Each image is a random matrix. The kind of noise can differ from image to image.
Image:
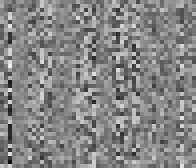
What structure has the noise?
columns of uneven size
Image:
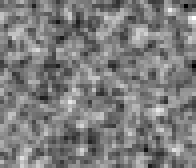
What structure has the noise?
blotchy
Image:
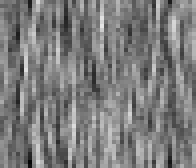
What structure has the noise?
streaked along the columns
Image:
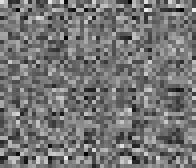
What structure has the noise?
low rank plus noise
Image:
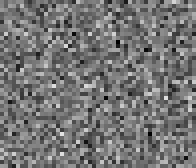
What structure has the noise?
independent entries
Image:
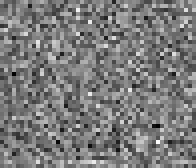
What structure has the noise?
independent entries
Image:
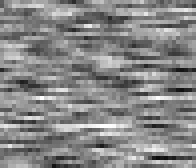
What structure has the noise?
streaked along the rows
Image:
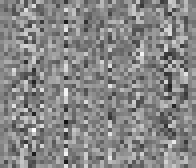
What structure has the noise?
columns of uneven size
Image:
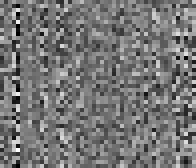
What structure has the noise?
columns of uneven size
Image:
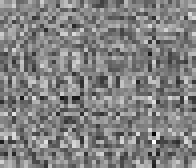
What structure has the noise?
low rank plus noise
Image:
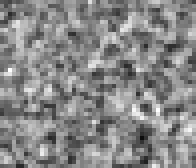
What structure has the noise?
blotchy
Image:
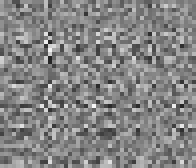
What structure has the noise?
low rank plus noise
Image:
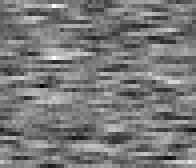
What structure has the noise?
streaked along the rows
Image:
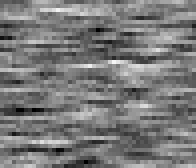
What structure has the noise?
streaked along the rows
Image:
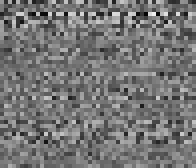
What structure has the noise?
rows of uneven size
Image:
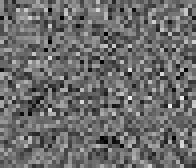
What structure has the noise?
low rank plus noise
